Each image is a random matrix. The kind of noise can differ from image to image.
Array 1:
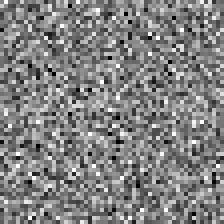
independent entries
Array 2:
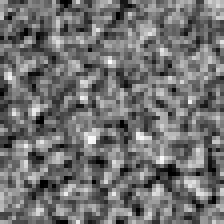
blotchy
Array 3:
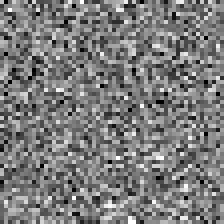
low rank plus noise
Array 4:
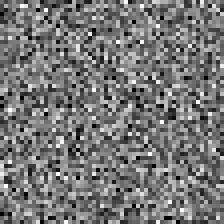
independent entries
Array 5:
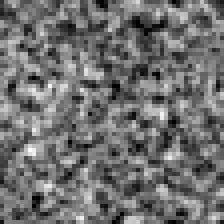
blotchy
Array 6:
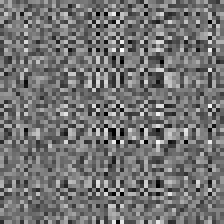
low rank plus noise
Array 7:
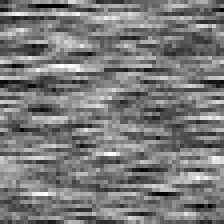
streaked along the rows
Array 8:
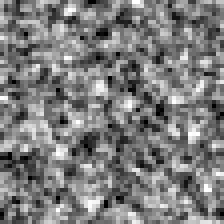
blotchy
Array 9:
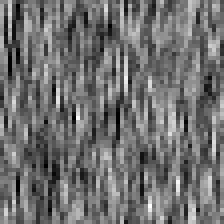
streaked along the columns
